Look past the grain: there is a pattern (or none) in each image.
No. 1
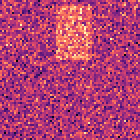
one block
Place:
top middle
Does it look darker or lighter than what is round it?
lighter
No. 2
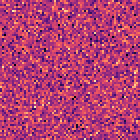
only noise
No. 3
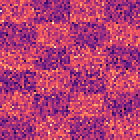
a checkerboard
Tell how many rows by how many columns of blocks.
6 by 4
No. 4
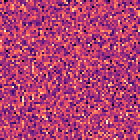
only noise
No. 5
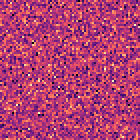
only noise
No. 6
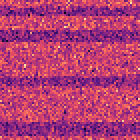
bands of rows
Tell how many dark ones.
4
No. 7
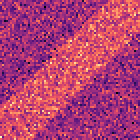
a diagonal band
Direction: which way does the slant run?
bottom left to top right
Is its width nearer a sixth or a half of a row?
a half
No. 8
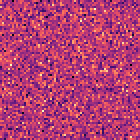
only noise
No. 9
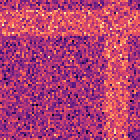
bands of rows crossing bands of columns
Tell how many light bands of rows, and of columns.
1 and 1
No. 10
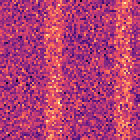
bands of columns
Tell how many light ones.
2
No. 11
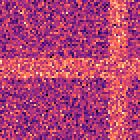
bands of rows crossing bands of columns
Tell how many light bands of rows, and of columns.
1 and 1
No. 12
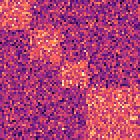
blocks along the diagonal
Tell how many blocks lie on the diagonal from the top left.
4
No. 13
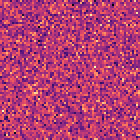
only noise
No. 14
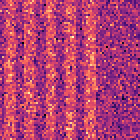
bands of columns
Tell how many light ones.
5
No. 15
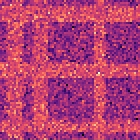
bands of rows crossing bands of columns
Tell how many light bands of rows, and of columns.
3 and 3
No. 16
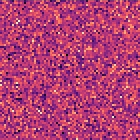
only noise
